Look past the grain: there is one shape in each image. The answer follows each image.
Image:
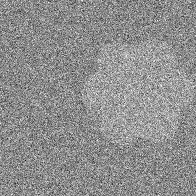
flower
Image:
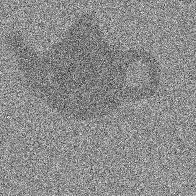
teapot
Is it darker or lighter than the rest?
darker
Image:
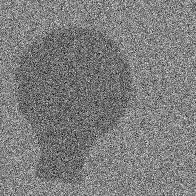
light bulb
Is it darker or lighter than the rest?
darker
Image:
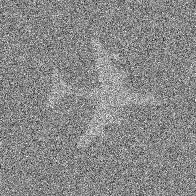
airplane
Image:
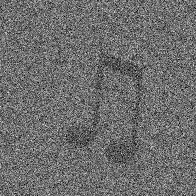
pair of musical notes
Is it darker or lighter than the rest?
darker
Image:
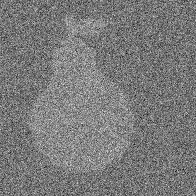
pear
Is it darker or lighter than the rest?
lighter
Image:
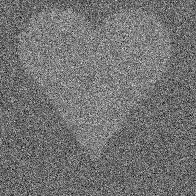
heart
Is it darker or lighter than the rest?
lighter
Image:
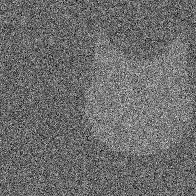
cat's head
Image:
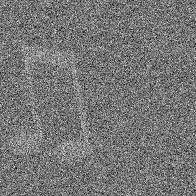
pair of musical notes
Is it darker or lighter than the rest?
lighter
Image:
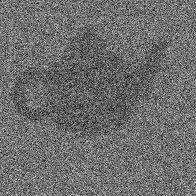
teapot
